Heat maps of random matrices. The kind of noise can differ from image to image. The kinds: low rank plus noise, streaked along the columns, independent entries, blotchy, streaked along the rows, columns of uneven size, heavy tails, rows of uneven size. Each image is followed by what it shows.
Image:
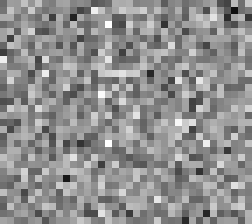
independent entries
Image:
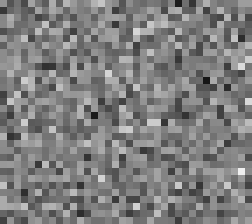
independent entries
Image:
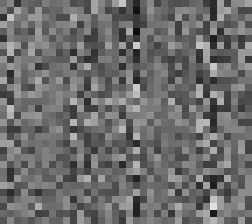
columns of uneven size
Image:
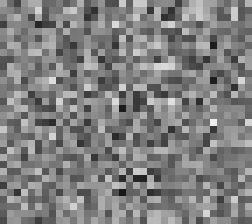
low rank plus noise
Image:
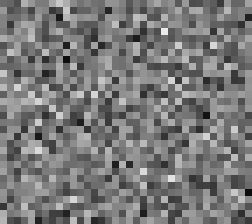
independent entries
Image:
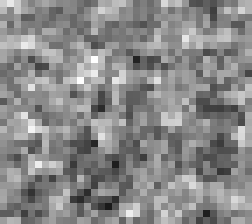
blotchy
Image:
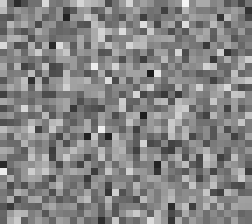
independent entries
